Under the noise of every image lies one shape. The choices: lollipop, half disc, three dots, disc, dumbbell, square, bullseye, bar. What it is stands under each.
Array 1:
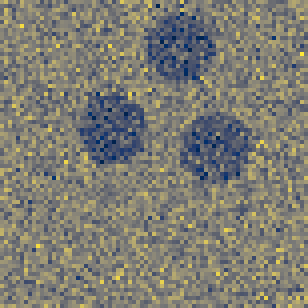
three dots
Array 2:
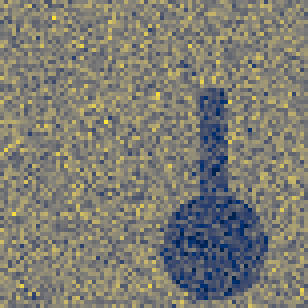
lollipop
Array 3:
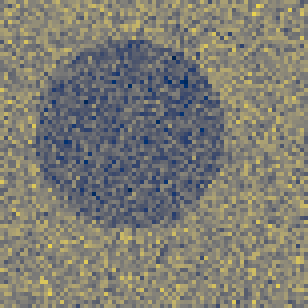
disc
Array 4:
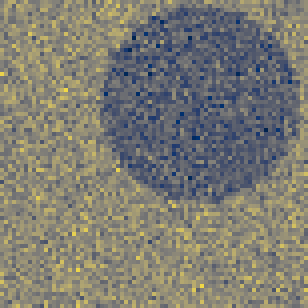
disc
